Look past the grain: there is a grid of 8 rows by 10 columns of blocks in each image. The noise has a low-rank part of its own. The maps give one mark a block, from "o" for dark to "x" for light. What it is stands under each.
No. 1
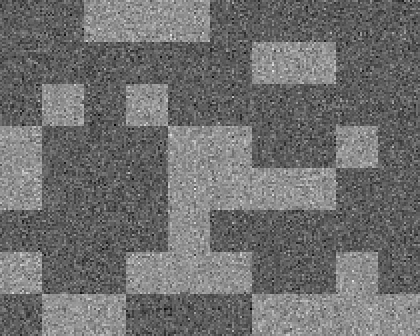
o o x x x o o o o o
o o o o o o x x o o
o x o x o o o o o o
x o o o x x o o x o
x o o o x x x x o o
o o o o x o o o o o
x o o x x x o o x o
o x x o o o x x x x
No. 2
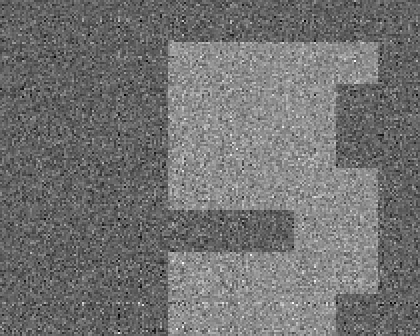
o o o o o o o o o o
o o o o x x x x x o
o o o o x x x x o o
o o o o x x x x o o
o o o o x x x x x o
o o o o o o o x x o
o o o o x x x x x o
o o o o x x x x o o
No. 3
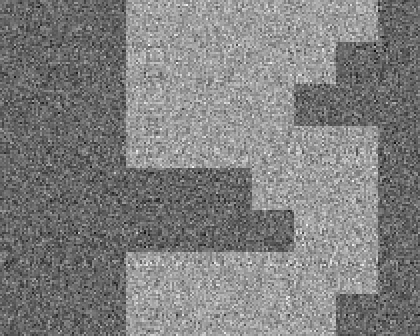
o o o x x x x x x o
o o o x x x x x o o
o o o x x x x o o o
o o o x x x x x x o
o o o o o o x x x o
o o o o o o o x x o
o o o x x x x x x o
o o o x x x x x o o
